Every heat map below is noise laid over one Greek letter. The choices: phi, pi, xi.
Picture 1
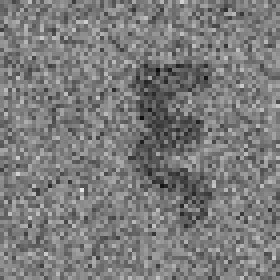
xi
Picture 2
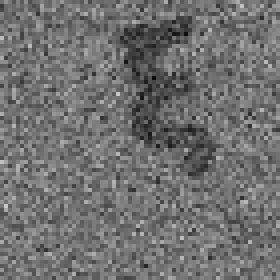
xi
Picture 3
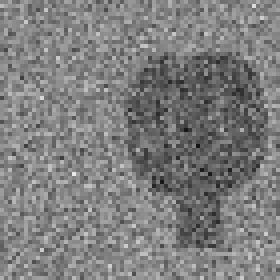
phi
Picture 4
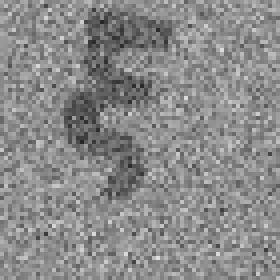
xi
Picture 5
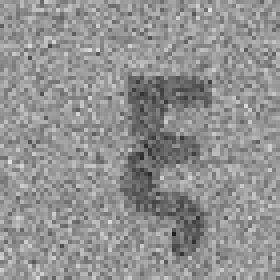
xi
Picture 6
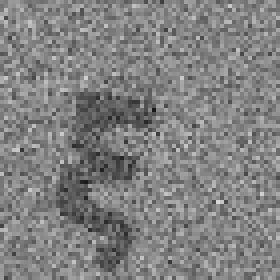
xi
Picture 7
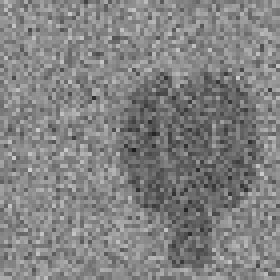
phi
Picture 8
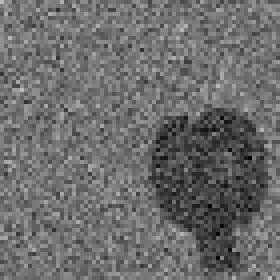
phi
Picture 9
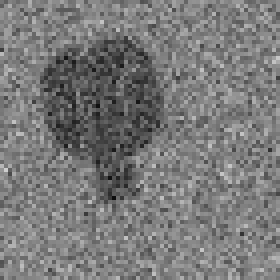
phi
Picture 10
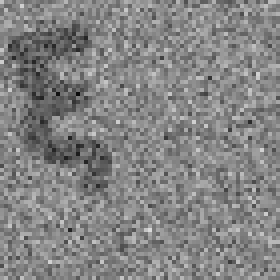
xi
